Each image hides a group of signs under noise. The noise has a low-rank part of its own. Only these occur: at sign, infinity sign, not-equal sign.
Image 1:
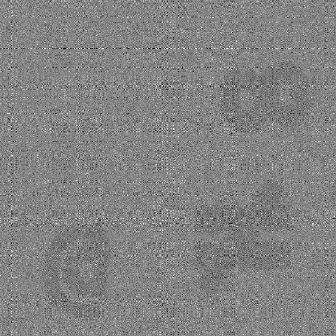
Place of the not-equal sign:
bottom right
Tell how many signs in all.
3
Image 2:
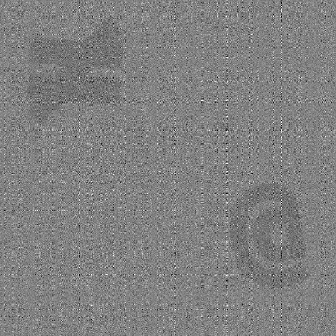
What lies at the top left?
not-equal sign
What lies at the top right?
nothing
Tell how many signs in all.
2
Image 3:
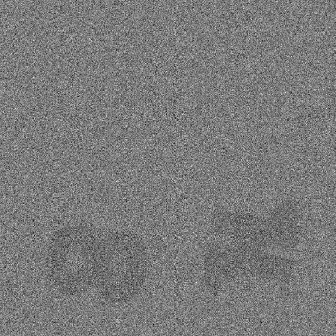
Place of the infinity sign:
bottom left
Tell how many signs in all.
2
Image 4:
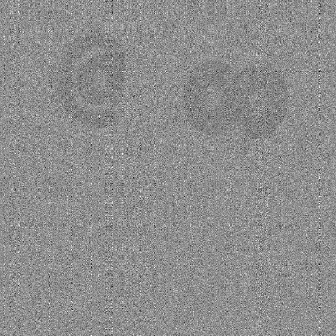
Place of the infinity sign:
top right
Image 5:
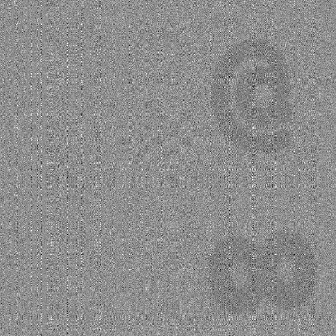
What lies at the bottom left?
nothing
